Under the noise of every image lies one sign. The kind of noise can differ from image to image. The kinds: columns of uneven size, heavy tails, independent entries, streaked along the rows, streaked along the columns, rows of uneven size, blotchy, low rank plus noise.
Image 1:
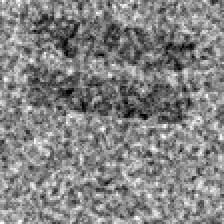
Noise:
blotchy
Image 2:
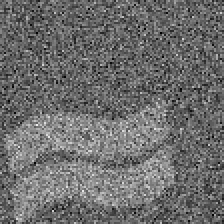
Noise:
independent entries
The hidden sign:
approximately sign
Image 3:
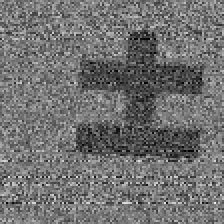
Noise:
rows of uneven size
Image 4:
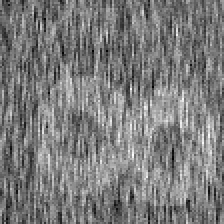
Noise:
streaked along the columns
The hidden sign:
infinity sign
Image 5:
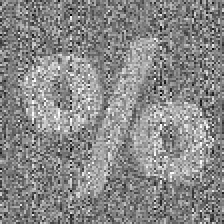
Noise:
columns of uneven size
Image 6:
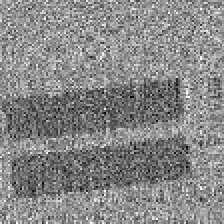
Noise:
low rank plus noise
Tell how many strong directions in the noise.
five to eight
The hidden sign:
equals sign
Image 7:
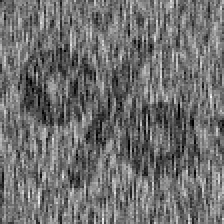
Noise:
streaked along the columns
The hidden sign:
percent sign
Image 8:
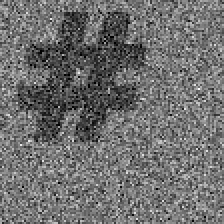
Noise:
independent entries
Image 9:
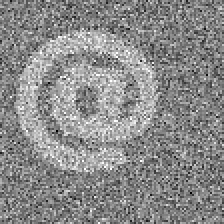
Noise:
independent entries
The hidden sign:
at sign
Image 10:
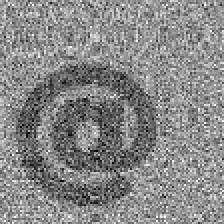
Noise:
low rank plus noise
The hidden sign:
at sign
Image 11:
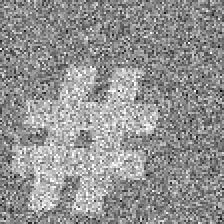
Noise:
independent entries
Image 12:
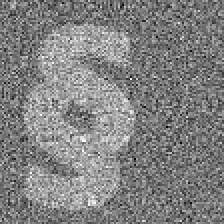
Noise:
low rank plus noise
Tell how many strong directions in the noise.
five to eight
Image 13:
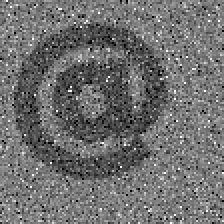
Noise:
heavy tails
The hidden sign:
at sign
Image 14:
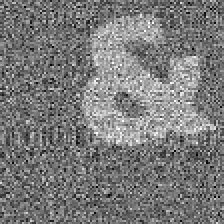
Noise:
low rank plus noise
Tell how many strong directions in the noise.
one
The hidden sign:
ampersand
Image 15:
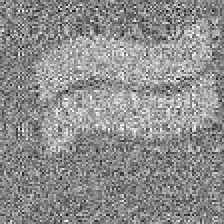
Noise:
low rank plus noise
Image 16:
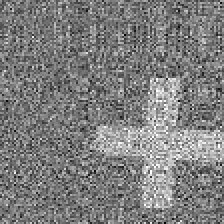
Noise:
low rank plus noise
